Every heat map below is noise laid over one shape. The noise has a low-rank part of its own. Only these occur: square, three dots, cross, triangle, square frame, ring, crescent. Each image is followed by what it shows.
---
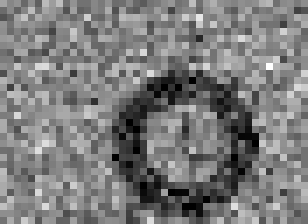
ring
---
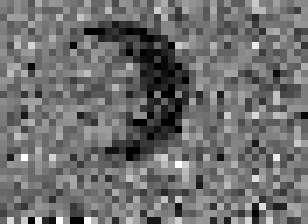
crescent
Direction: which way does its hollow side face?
left
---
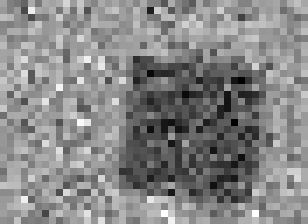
square
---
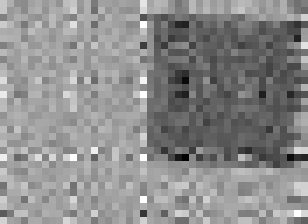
square
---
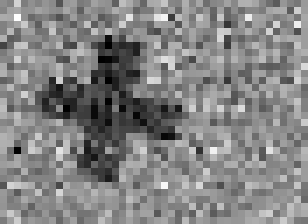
cross
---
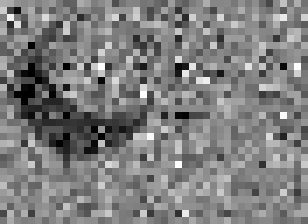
crescent
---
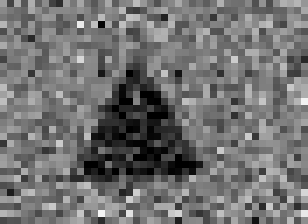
triangle
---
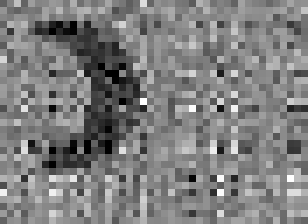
crescent
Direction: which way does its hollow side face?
left
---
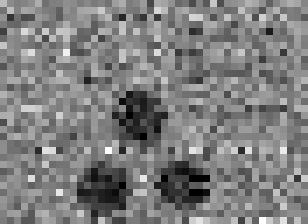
three dots
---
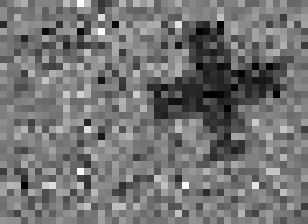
cross
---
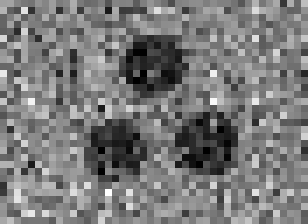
three dots
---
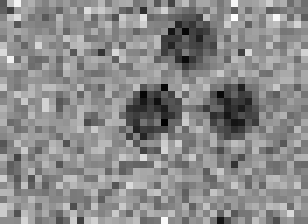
three dots
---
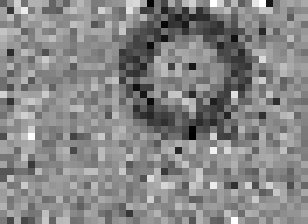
ring
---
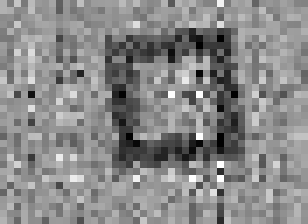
square frame
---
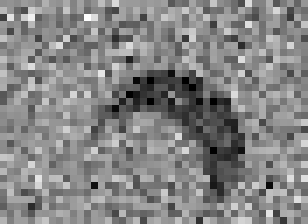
crescent
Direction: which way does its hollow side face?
down and left
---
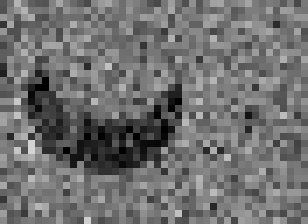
crescent
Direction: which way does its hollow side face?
up
